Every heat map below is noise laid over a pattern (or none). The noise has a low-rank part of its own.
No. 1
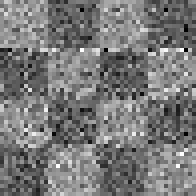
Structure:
a checkerboard
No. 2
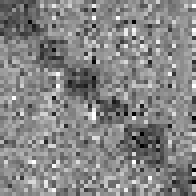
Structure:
blocks along the diagonal
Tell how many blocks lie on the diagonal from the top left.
6
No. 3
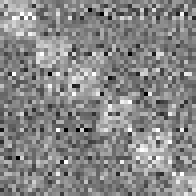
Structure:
blocks along the diagonal
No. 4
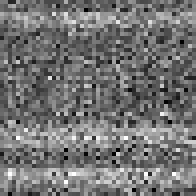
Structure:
bands of rows
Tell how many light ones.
3
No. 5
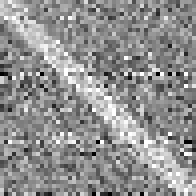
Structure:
a diagonal band
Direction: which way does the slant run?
top left to bottom right
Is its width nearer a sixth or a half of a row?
a sixth
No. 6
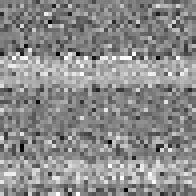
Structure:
bands of rows
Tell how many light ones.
2
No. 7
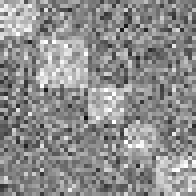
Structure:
blocks along the diagonal
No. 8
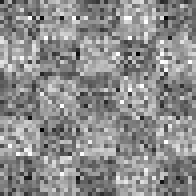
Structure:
a checkerboard
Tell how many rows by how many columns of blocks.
5 by 5
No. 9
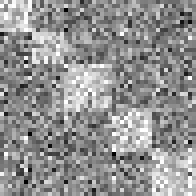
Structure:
blocks along the diagonal
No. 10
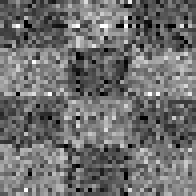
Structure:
a checkerboard
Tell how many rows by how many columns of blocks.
4 by 3
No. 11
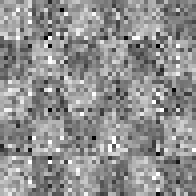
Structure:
a checkerboard
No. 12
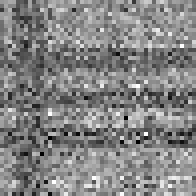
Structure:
bands of rows crossing bands of columns
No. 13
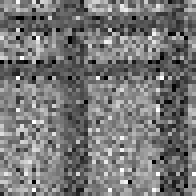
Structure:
bands of rows crossing bands of columns
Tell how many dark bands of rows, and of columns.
2 and 2
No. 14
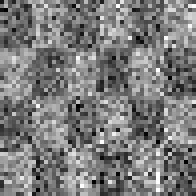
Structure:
a checkerboard
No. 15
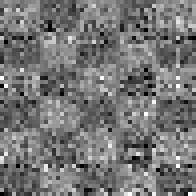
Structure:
a checkerboard
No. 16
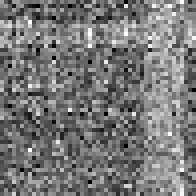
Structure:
bands of rows crossing bands of columns
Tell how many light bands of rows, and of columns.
1 and 1
